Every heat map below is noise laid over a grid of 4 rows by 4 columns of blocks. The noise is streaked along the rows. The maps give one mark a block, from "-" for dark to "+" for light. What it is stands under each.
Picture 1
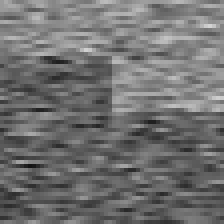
++++
--++
----
----
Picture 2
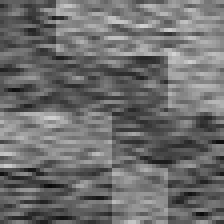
-+++
---+
++--
--+-
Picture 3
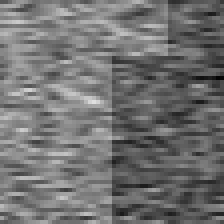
+++-
++--
++--
++--
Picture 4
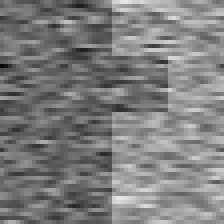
--++
---+
--++
--++
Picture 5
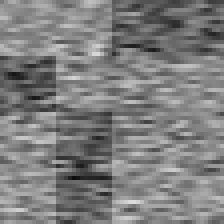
++--
-+++
+-++
+-++
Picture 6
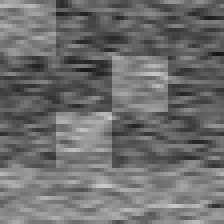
+---
--+-
-+--
++++
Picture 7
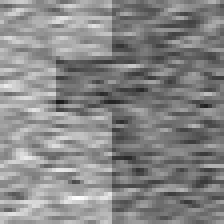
++--
+---
++--
++--
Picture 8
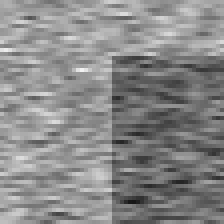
++++
++--
++--
++--
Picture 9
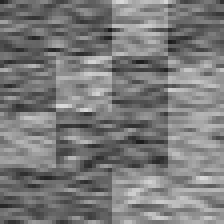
--+-
-+-+
+--+
--++
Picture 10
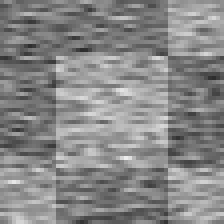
---+
-++-
-++-
+--+
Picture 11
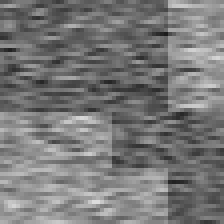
---+
---+
++--
+++-
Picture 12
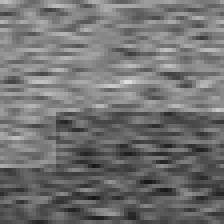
++++
++++
+---
----
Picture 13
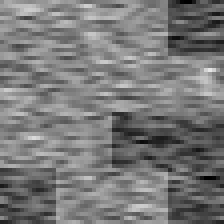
+++-
++++
++--
-++-
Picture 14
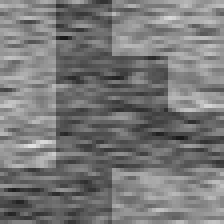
+-++
+--+
+---
--++
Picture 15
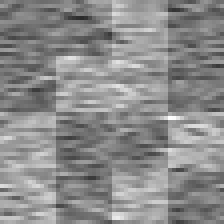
--+-
-++-
+--+
+-+-
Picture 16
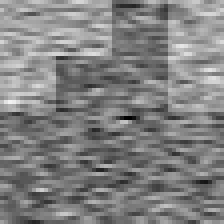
++-+
+--+
----
----
